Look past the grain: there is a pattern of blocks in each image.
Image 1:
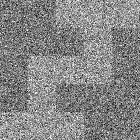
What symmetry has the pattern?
the same after a half turn
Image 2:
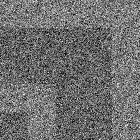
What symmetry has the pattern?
mirrored about the diagonal from the bottom left
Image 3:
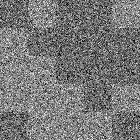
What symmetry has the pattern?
mirrored about the diagonal from the bottom left
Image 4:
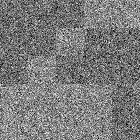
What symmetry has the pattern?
no symmetry
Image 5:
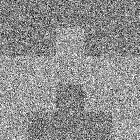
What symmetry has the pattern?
left and right mirror each other
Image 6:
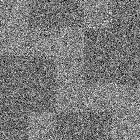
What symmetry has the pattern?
the same after a half turn
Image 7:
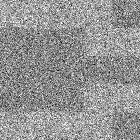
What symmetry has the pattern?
top and bottom mirror each other
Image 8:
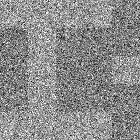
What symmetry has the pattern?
top and bottom mirror each other
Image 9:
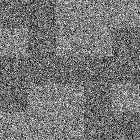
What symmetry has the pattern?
the same after a half turn
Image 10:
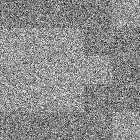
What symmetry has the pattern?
top and bottom mirror each other
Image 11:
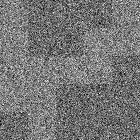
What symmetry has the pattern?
no symmetry
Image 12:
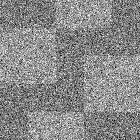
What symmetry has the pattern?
the same after a half turn
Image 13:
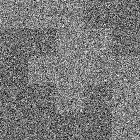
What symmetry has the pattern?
mirrored about the diagonal from the bottom left
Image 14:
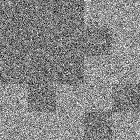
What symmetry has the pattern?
mirrored about the diagonal from the top left
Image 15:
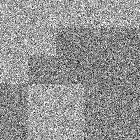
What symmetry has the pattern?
no symmetry
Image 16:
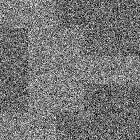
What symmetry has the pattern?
top and bottom mirror each other
